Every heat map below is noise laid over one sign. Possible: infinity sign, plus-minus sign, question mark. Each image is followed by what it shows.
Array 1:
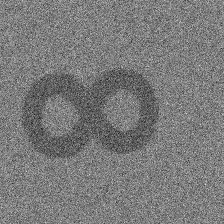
infinity sign
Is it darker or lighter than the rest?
darker
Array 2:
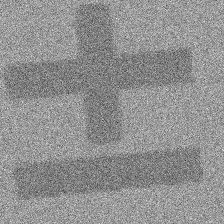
plus-minus sign
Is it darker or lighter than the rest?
darker
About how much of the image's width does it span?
nearly all
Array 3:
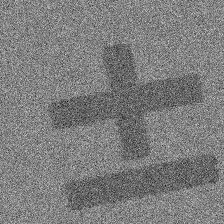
plus-minus sign
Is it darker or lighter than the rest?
darker
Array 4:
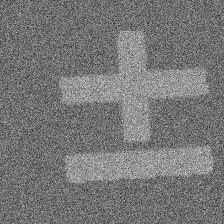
plus-minus sign
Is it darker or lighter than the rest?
lighter
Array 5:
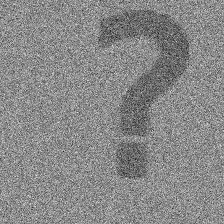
question mark
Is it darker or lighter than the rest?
darker
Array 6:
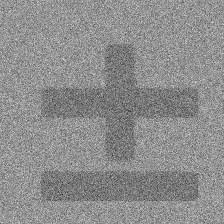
plus-minus sign
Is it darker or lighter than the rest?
darker
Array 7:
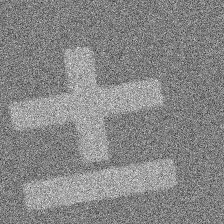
plus-minus sign
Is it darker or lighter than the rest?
lighter
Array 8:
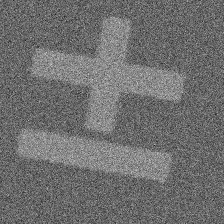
plus-minus sign
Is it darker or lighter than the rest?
lighter
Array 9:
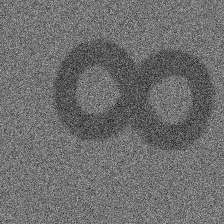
infinity sign
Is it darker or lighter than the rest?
darker
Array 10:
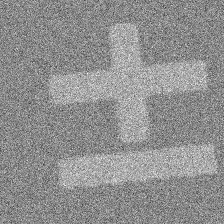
plus-minus sign
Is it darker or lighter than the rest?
lighter
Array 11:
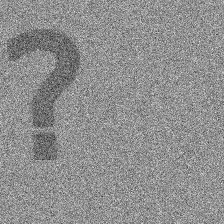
question mark
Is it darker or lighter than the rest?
darker
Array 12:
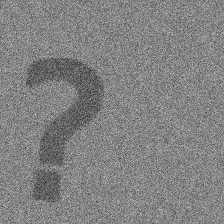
question mark
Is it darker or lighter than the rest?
darker
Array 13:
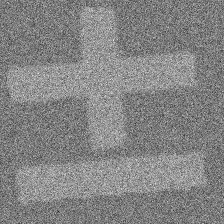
plus-minus sign
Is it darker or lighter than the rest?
lighter
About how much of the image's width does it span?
nearly all
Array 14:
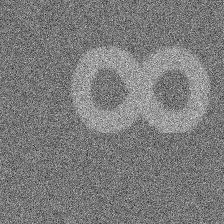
infinity sign
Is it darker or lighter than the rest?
lighter
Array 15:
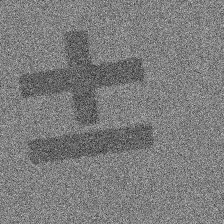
plus-minus sign
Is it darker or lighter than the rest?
darker
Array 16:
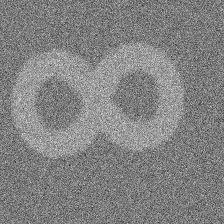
infinity sign
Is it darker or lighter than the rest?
lighter
